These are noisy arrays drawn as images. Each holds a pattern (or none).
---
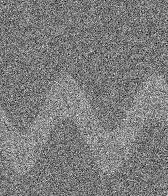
a wavy band
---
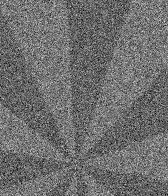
spokes from one point
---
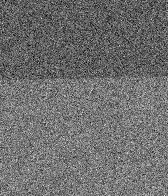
a sharp edge
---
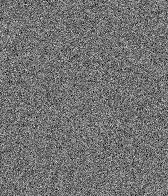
only noise
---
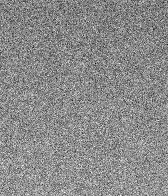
a smooth slope
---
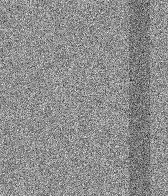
one vertical stripe
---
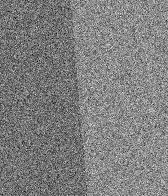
a sharp edge
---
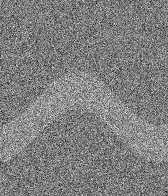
a wavy band
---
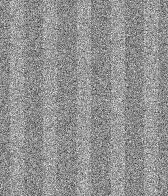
vertical stripes
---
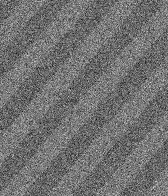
diagonal stripes
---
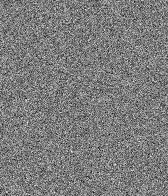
only noise
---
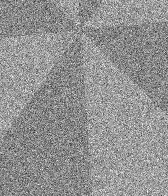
spokes from one point
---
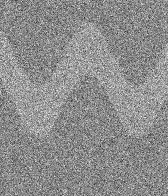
a wavy band
